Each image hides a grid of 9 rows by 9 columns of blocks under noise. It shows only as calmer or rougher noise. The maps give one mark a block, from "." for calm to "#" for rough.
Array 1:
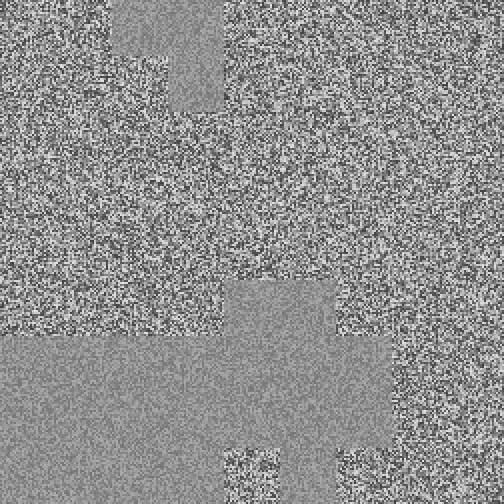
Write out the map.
##..#####
###.#####
#########
#########
#########
####..###
.......##
.......##
....#.###
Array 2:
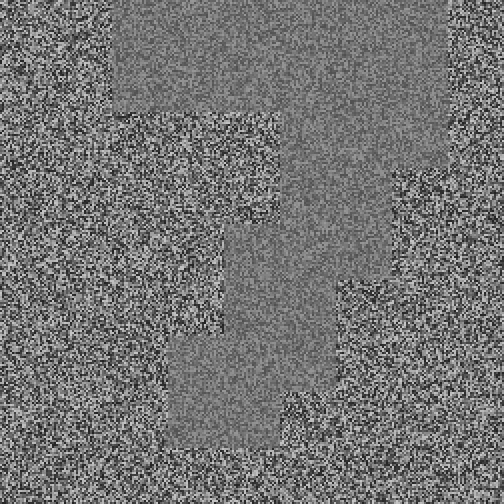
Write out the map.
##......#
##......#
#####...#
#####..##
####...##
####..###
###...###
###..####
#########
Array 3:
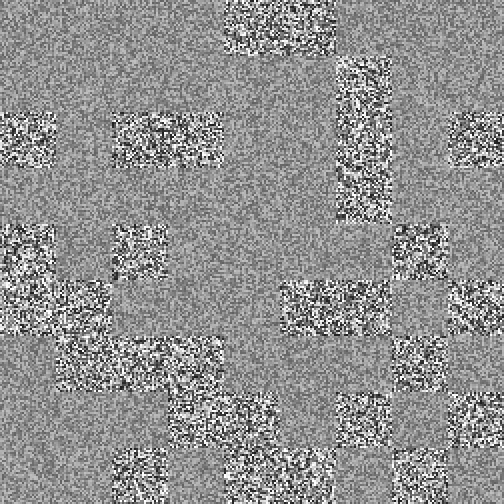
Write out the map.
....##...
......#..
#.##..#.#
......#..
#.#....#.
##...##.#
.###...#.
...##.#.#
..#.##.#.
